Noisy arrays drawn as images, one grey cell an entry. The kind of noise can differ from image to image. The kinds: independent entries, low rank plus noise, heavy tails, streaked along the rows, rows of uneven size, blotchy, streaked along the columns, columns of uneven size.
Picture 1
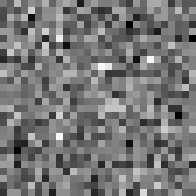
independent entries
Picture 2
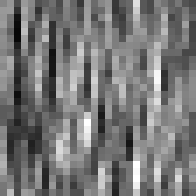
streaked along the columns
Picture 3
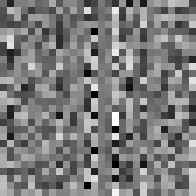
columns of uneven size
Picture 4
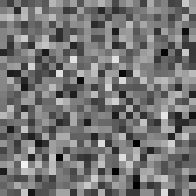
independent entries
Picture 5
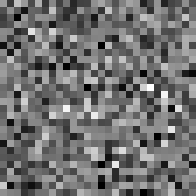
independent entries
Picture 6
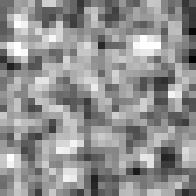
blotchy
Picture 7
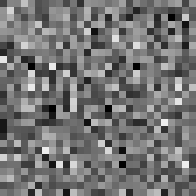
low rank plus noise
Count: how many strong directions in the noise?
five to eight
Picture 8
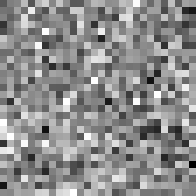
independent entries
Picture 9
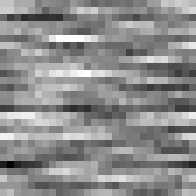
streaked along the rows
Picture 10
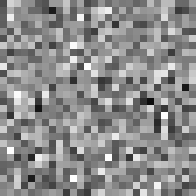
independent entries
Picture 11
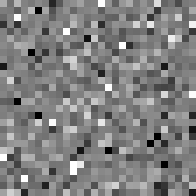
heavy tails
